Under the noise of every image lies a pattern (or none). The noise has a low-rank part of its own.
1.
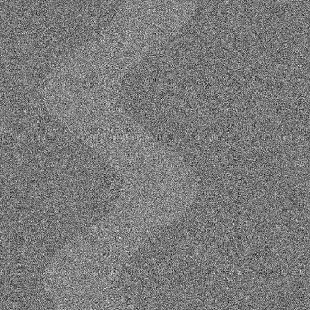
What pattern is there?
a wavy band
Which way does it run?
top to bottom
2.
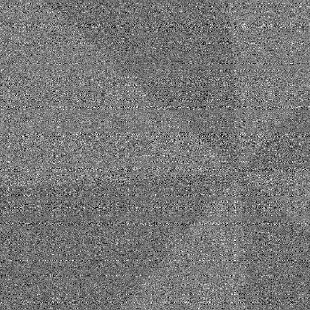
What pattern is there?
spokes from one point
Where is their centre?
middle right
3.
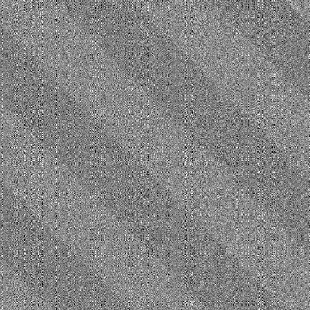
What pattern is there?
diagonal stripes
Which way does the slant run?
top left to bottom right
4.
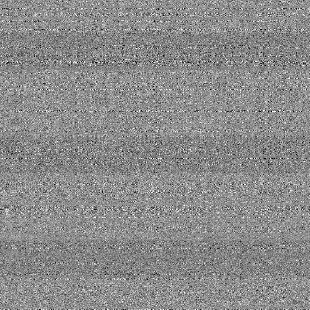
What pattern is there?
horizontal stripes
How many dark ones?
3
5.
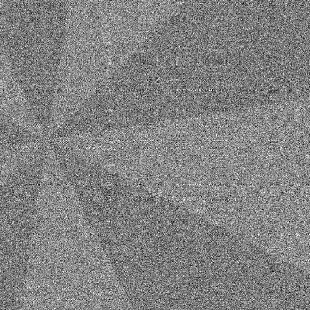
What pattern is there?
spokes from one point
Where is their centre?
middle left
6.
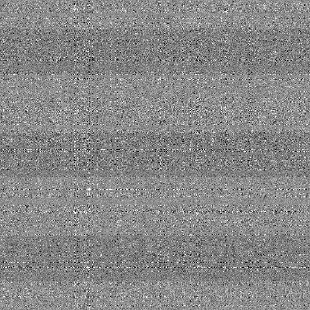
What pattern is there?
horizontal stripes
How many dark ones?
3
